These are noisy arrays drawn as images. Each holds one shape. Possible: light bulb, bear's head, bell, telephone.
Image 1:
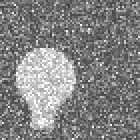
light light bulb
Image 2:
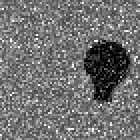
dark light bulb, middle right
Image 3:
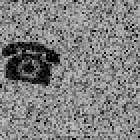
dark telephone, middle left
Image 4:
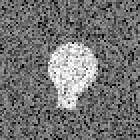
light light bulb
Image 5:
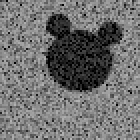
dark bear's head
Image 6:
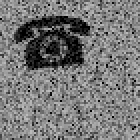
dark telephone
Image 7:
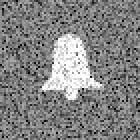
light bell
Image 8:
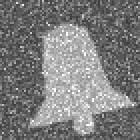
light bell
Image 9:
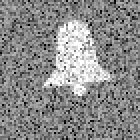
light bell
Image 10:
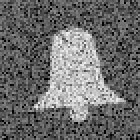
light bell
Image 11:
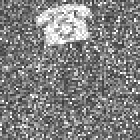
light telephone, top middle
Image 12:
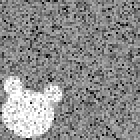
light bear's head, bottom left
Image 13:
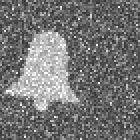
light bell
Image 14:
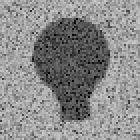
dark light bulb
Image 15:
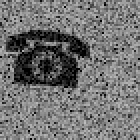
dark telephone
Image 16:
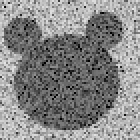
dark bear's head
